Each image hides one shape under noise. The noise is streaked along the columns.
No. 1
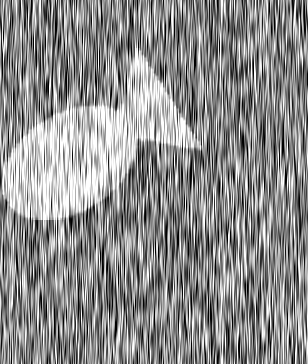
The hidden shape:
fish
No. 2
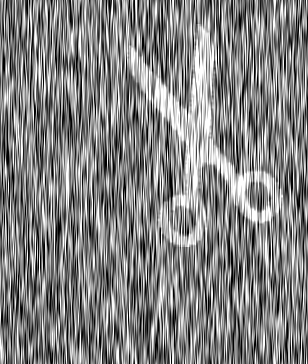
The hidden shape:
pair of scissors
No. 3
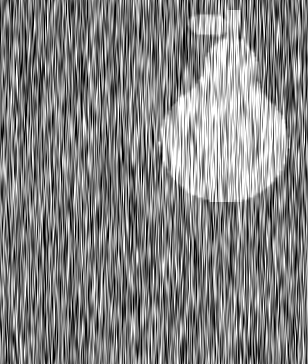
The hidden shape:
pear
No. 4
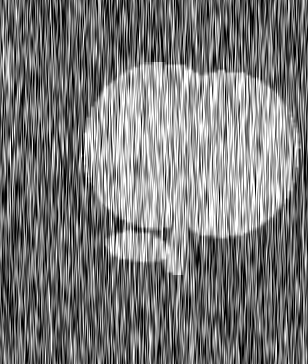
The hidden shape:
apple
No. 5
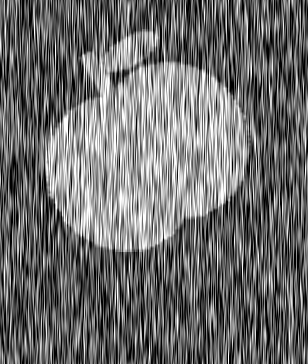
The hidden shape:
apple
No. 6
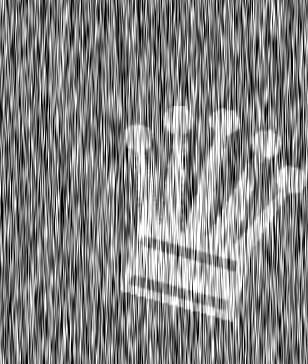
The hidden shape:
chess queen
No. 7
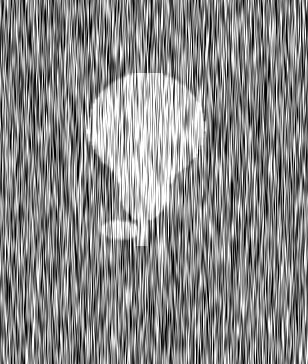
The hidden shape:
pear
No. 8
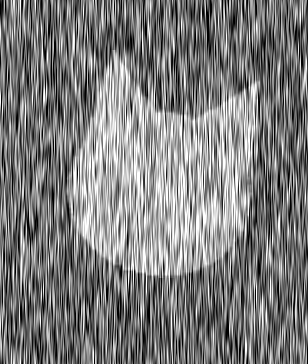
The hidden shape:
cat's head
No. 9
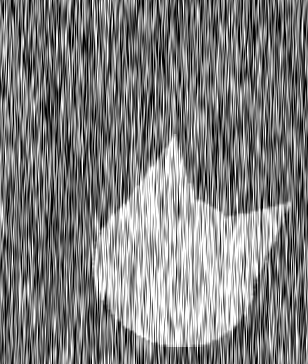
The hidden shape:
cat's head
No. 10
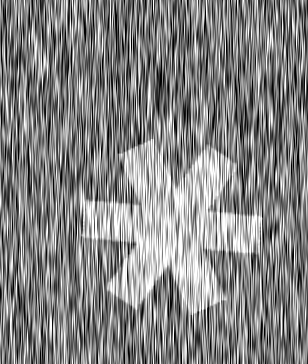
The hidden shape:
asterisk
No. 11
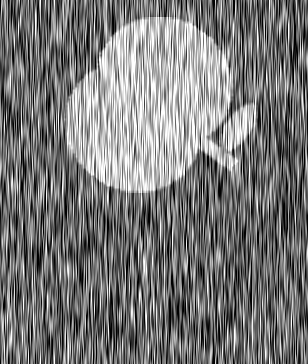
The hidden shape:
apple
